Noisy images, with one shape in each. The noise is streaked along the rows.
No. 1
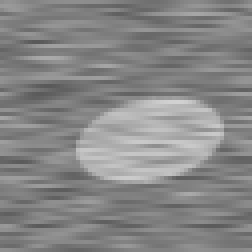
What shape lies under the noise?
ellipse
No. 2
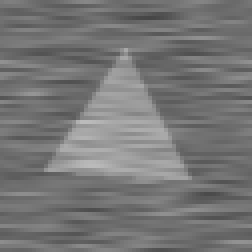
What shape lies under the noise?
triangle
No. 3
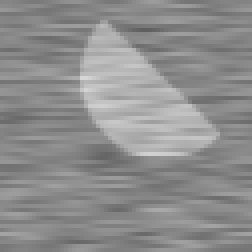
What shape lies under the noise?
half disc
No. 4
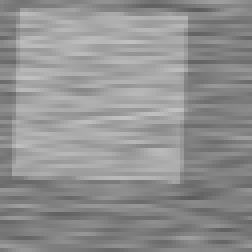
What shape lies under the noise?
square
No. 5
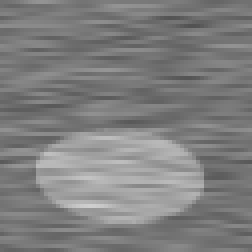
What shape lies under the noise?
ellipse
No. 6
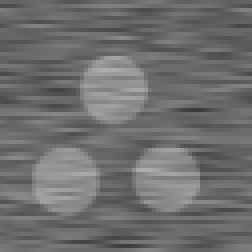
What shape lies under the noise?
three dots
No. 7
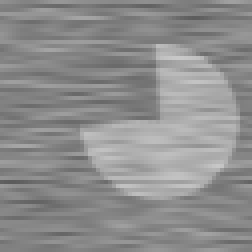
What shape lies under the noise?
disc with a wedge cut out
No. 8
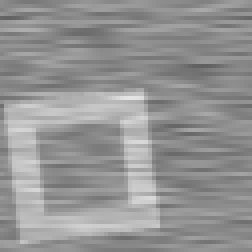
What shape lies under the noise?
square frame
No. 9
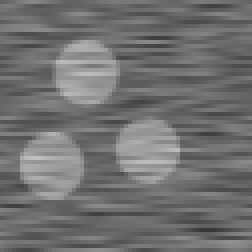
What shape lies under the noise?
three dots
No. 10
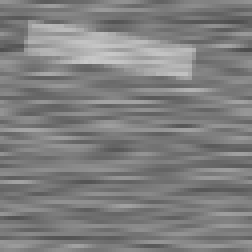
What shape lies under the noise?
bar
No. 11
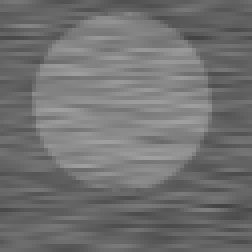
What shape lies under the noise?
disc
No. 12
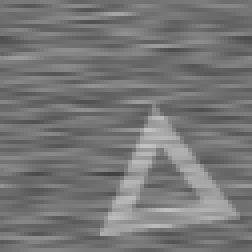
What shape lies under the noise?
triangle frame
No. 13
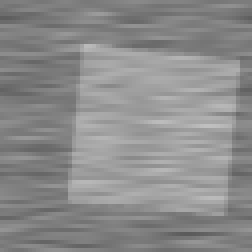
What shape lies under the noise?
square
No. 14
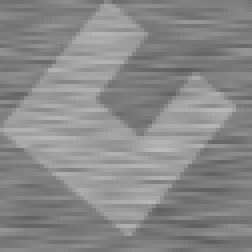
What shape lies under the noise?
square with a notch
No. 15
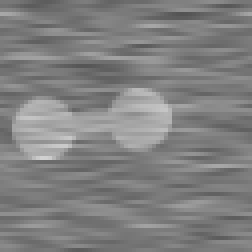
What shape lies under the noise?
dumbbell
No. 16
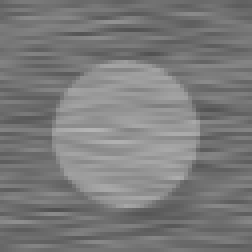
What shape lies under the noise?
disc
